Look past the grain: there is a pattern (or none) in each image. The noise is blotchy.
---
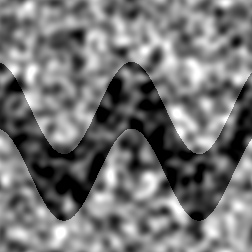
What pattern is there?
a wavy band
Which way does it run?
left to right
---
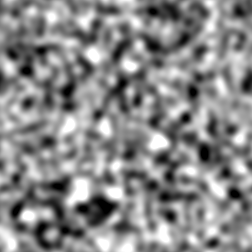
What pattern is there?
only noise
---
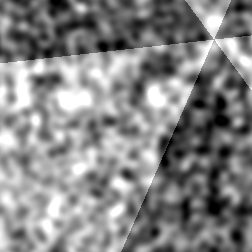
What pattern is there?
spokes from one point
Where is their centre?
top right
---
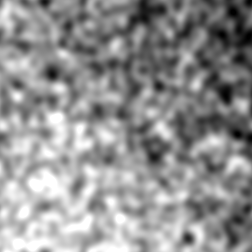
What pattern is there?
a smooth slope
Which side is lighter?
bottom left
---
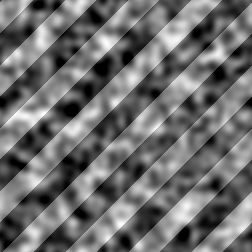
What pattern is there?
diagonal stripes
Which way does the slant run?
bottom left to top right
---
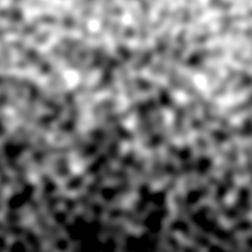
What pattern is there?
a smooth slope
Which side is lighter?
top
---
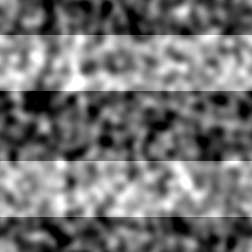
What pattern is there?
horizontal stripes
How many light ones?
2
